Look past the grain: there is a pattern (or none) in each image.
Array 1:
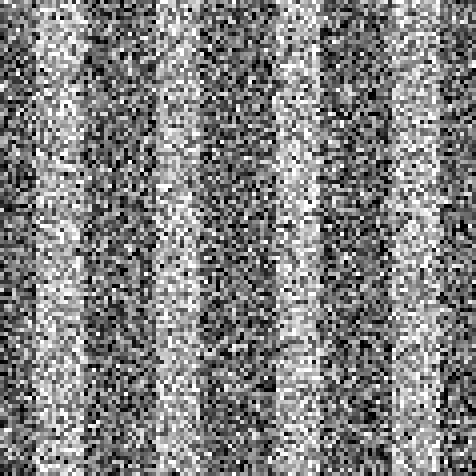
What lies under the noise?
vertical stripes
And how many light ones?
4
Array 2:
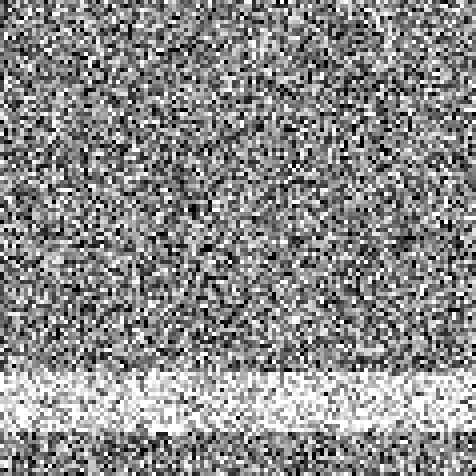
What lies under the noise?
one horizontal stripe
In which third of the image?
bottom
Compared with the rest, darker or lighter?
lighter
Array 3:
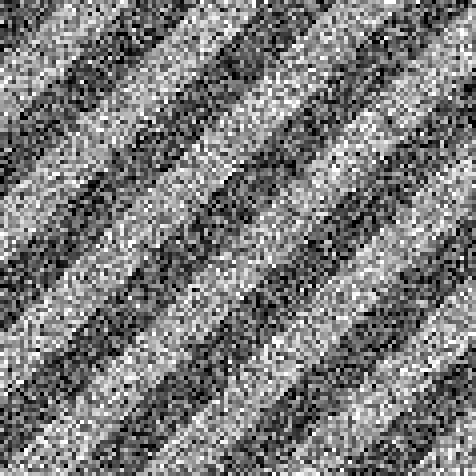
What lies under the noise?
diagonal stripes
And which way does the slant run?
bottom left to top right
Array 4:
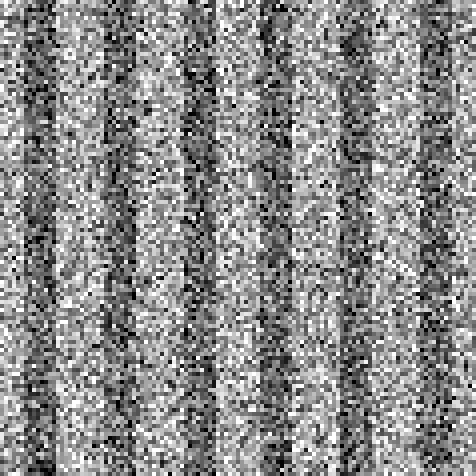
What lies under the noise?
vertical stripes
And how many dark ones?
6
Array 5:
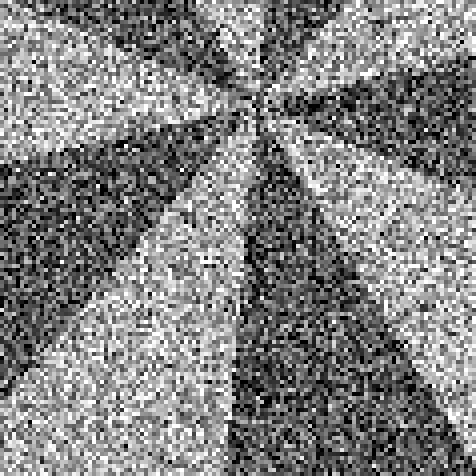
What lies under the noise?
spokes from one point
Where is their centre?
top middle
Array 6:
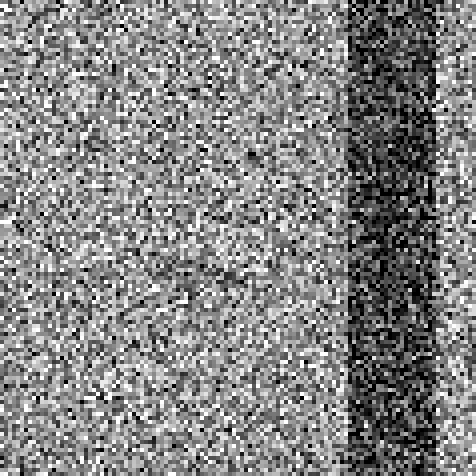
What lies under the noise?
one vertical stripe
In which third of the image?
right
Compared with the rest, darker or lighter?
darker
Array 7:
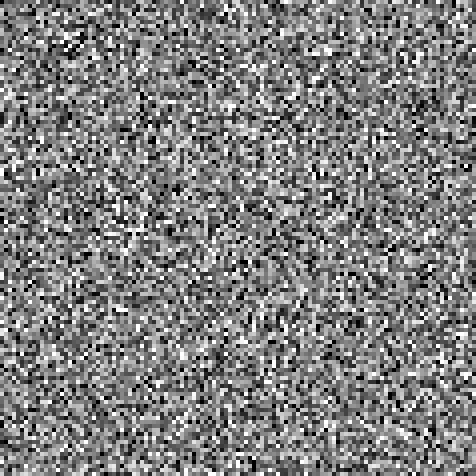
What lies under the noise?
only noise
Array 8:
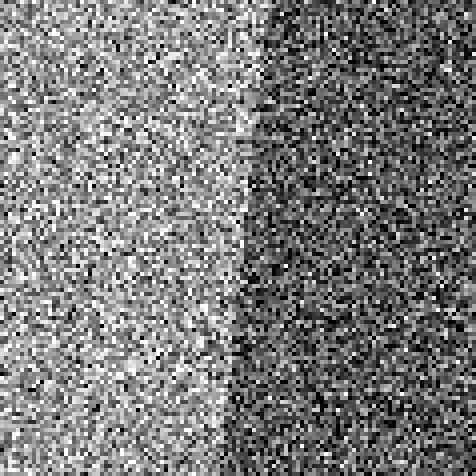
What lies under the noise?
a sharp edge
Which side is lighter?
left
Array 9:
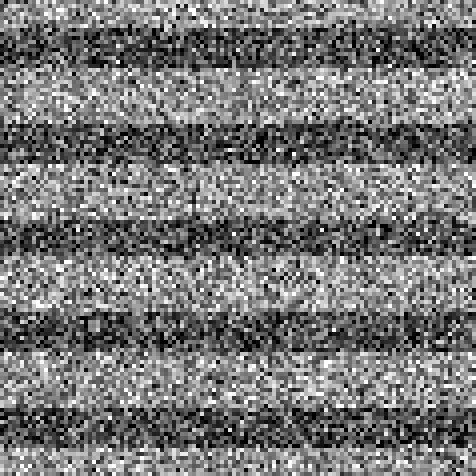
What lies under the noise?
horizontal stripes
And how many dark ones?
5
